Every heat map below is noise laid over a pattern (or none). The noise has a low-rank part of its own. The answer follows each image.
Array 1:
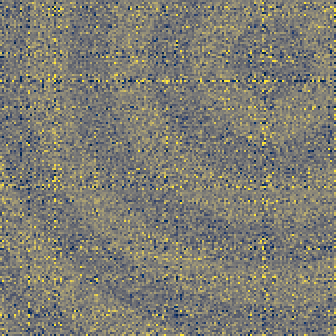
rings round one point
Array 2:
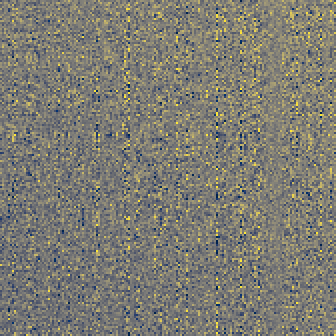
a smooth slope
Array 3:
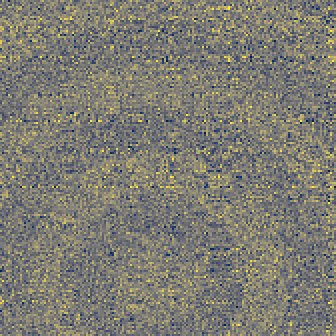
rings round one point
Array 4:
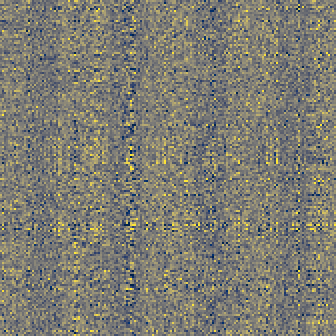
vertical stripes
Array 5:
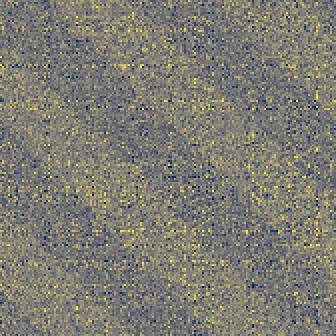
diagonal stripes
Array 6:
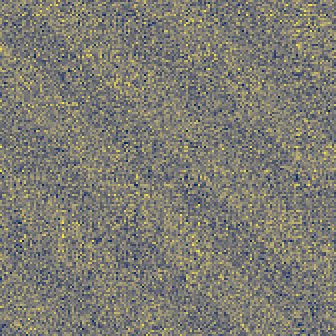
diagonal stripes
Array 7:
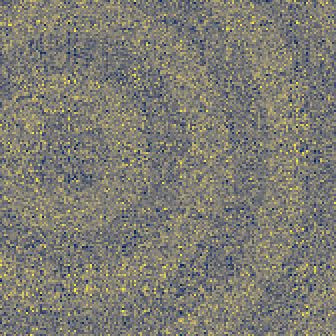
rings round one point
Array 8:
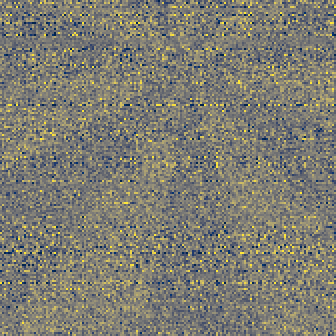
spokes from one point
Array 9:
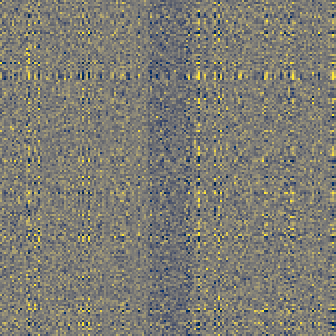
one vertical stripe
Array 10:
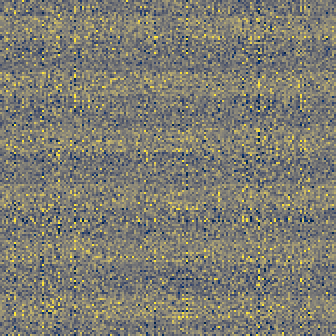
horizontal stripes
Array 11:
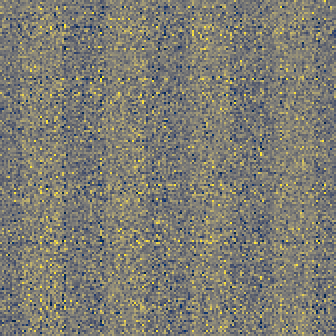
vertical stripes
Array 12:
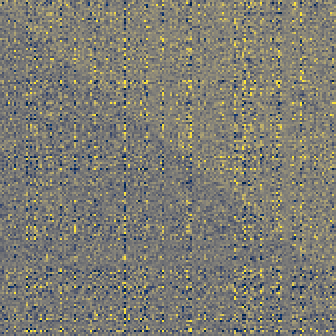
a sharp edge
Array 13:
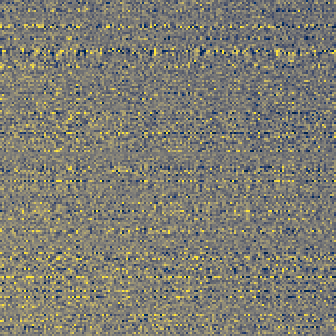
a smooth slope
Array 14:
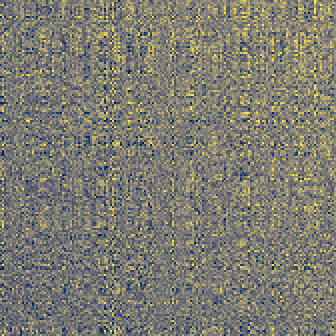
a smooth slope
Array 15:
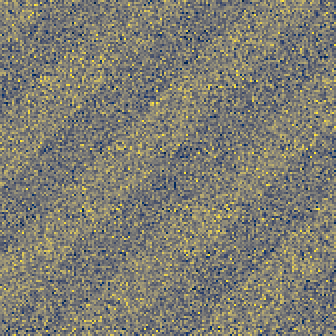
diagonal stripes
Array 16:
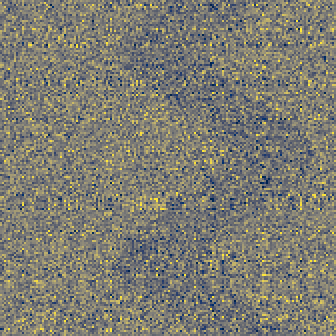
a wavy band
